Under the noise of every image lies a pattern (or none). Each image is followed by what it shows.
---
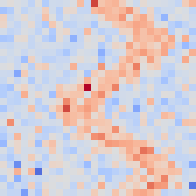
a wavy band
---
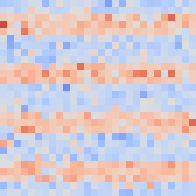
horizontal stripes
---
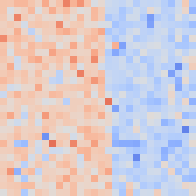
a sharp edge
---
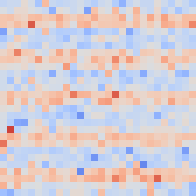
horizontal stripes
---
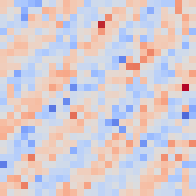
diagonal stripes
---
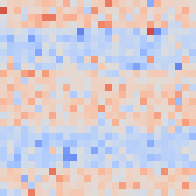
horizontal stripes
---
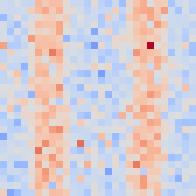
vertical stripes
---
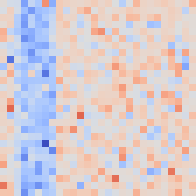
one vertical stripe
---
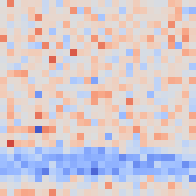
one horizontal stripe
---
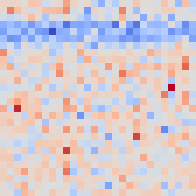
one horizontal stripe
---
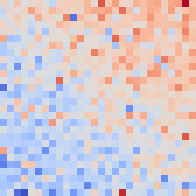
a smooth slope
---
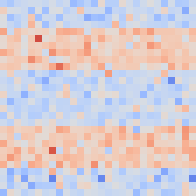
horizontal stripes
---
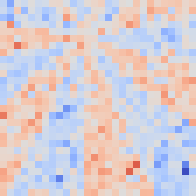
spokes from one point
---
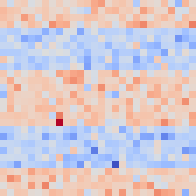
horizontal stripes
